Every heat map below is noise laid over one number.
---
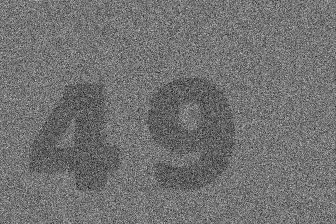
49
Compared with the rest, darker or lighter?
darker
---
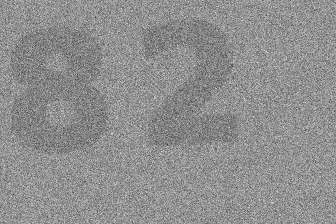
82
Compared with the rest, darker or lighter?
darker
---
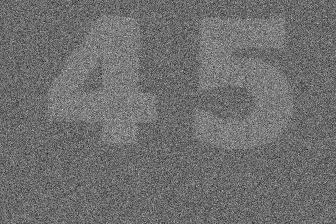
45
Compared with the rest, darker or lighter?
lighter
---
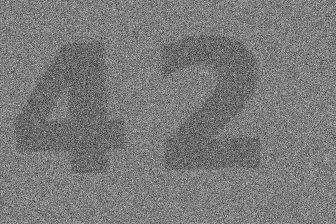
42
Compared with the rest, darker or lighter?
darker
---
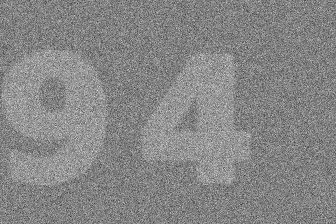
94
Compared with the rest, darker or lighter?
lighter
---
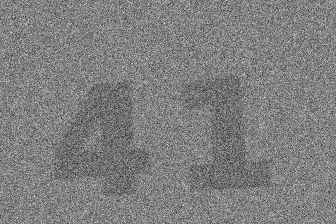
41
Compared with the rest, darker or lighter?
darker
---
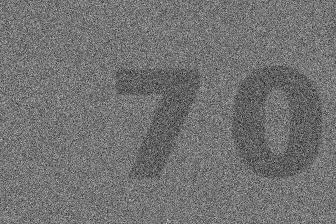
70
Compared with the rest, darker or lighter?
darker
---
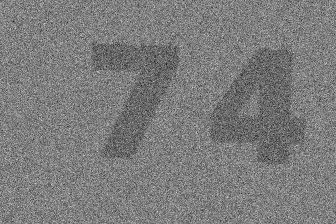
74
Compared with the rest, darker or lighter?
darker
